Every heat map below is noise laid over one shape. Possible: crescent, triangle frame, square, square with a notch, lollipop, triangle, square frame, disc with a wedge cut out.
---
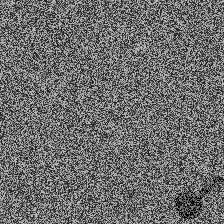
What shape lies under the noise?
lollipop
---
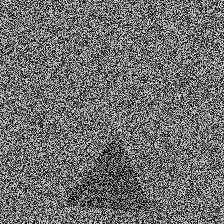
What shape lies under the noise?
triangle
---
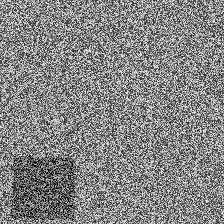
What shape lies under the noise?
square
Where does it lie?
bottom left
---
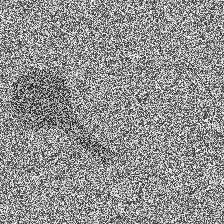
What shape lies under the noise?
lollipop
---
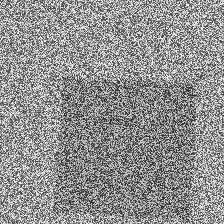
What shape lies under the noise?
square
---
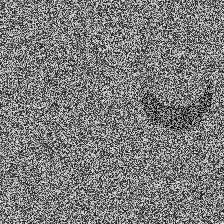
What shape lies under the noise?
crescent
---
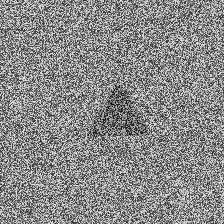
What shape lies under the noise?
triangle
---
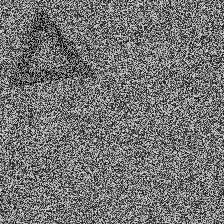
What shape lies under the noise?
triangle frame
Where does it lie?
top left
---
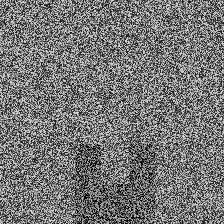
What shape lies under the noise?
square with a notch
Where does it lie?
bottom middle
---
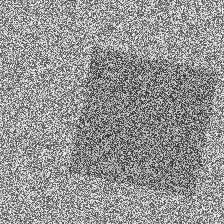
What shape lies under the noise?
square
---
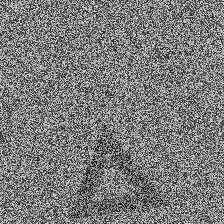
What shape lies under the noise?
triangle frame
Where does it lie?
bottom middle
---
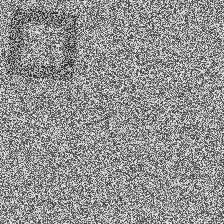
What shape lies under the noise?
square frame
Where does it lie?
top left
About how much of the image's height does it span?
a third
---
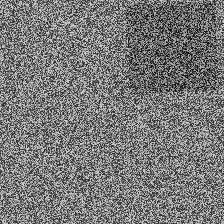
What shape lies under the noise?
square
